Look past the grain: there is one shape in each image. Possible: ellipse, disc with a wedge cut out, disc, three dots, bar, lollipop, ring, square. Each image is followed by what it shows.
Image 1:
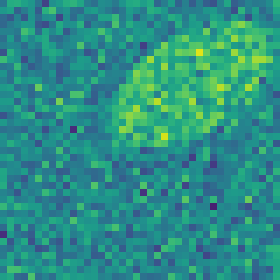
ellipse
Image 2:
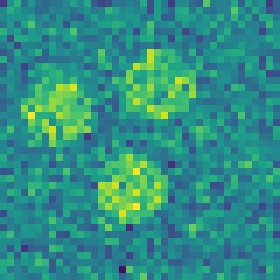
three dots
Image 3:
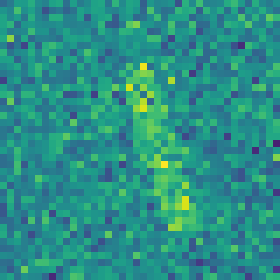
bar
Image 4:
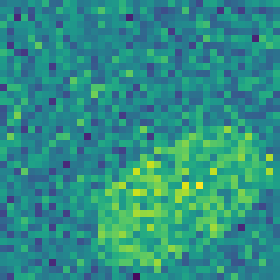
ellipse
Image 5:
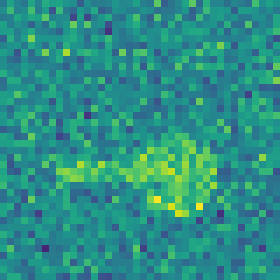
lollipop
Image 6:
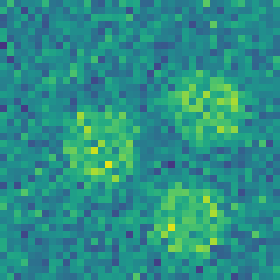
three dots
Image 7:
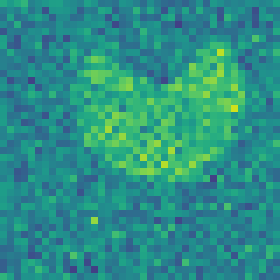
disc with a wedge cut out
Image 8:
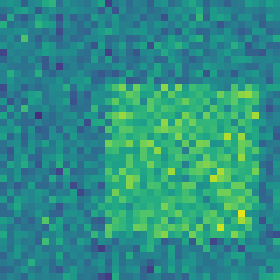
square
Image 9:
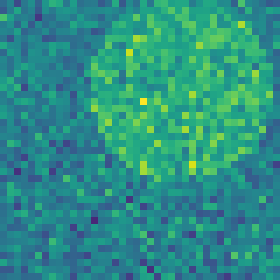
disc
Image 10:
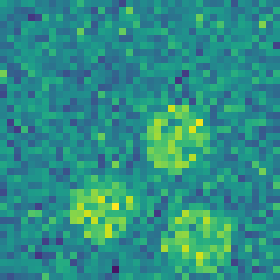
three dots
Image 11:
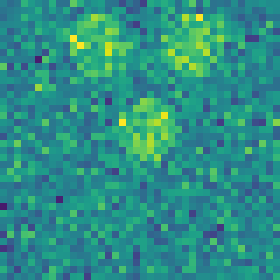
three dots
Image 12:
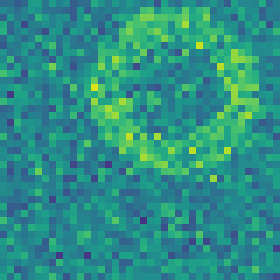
ring
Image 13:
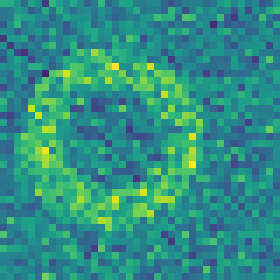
ring
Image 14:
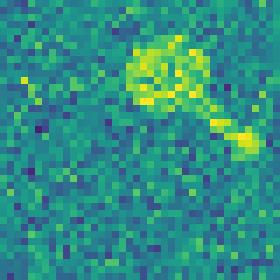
lollipop
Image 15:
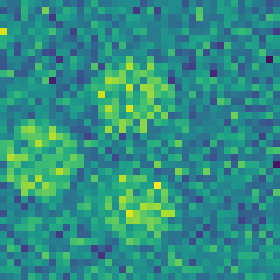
three dots
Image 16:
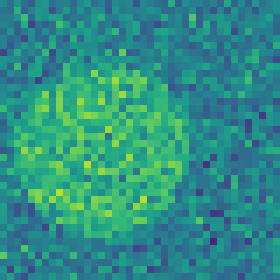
disc
